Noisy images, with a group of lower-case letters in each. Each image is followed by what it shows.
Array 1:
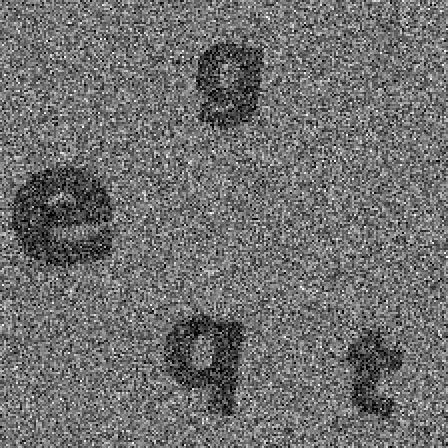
top middle: g; middle left: e; bottom middle: q; bottom right: t
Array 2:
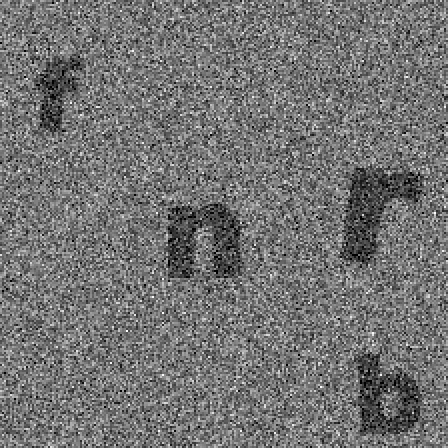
top left: f; centre: n; middle right: r; bottom right: b
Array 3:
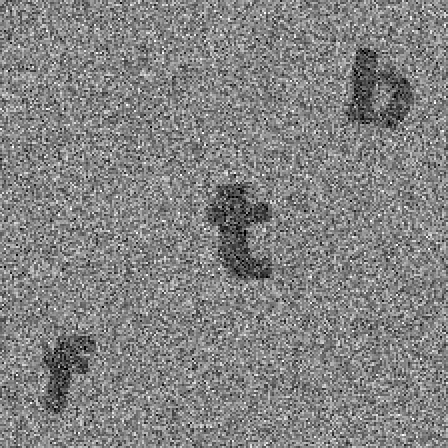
top right: b; centre: t; bottom left: f
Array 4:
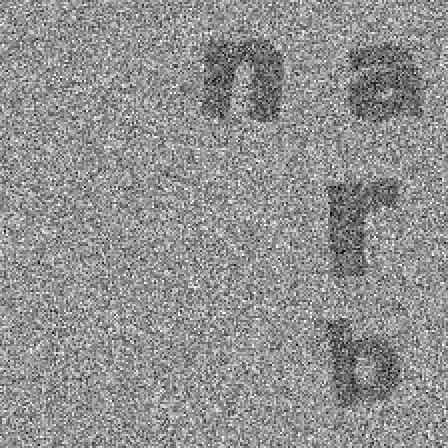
top middle: n; top right: a; middle right: r; bottom right: b
